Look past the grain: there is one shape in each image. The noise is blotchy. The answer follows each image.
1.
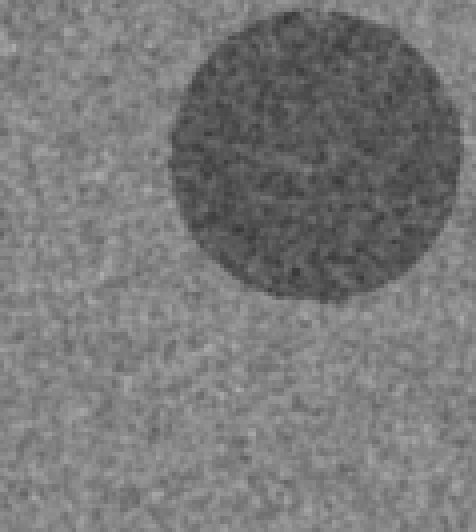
disc
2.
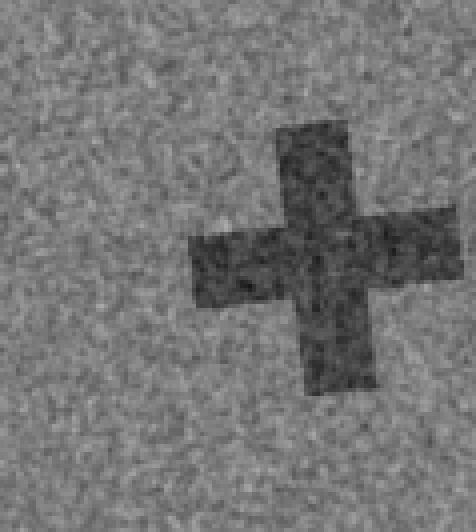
cross
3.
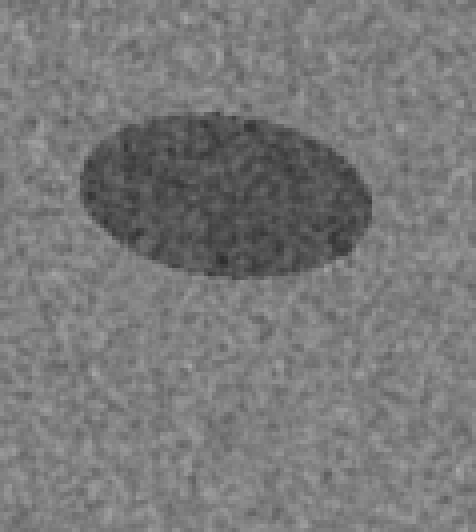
ellipse
